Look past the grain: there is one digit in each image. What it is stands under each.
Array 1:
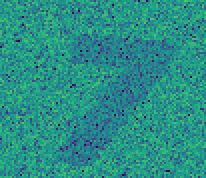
7
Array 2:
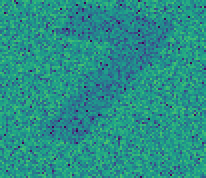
7
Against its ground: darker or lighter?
darker
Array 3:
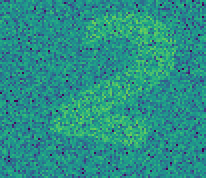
2
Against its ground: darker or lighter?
lighter
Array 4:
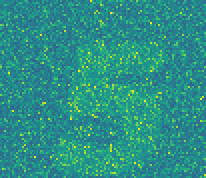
5
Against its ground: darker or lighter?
lighter
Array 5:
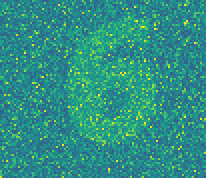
6
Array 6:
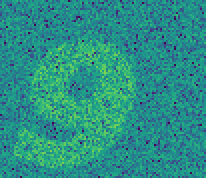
9
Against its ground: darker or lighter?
lighter
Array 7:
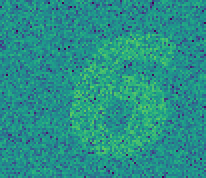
6
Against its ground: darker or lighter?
lighter
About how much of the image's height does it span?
two thirds
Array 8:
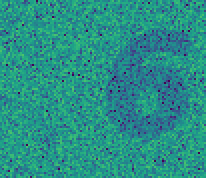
6
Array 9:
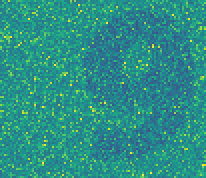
9
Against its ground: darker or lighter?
darker
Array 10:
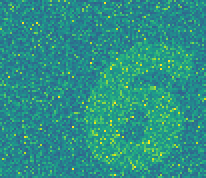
6
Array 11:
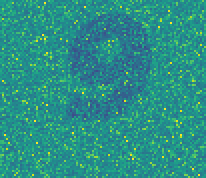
9
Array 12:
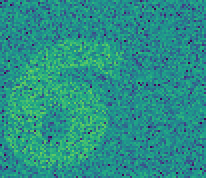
6
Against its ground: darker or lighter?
lighter
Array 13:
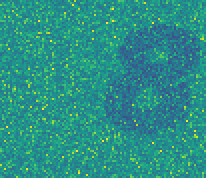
8
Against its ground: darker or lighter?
darker
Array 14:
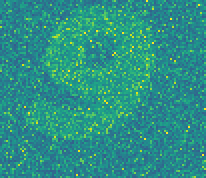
9
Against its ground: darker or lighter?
lighter
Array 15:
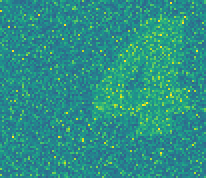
4
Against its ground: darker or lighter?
lighter
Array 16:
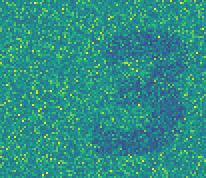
3
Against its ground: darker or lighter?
darker
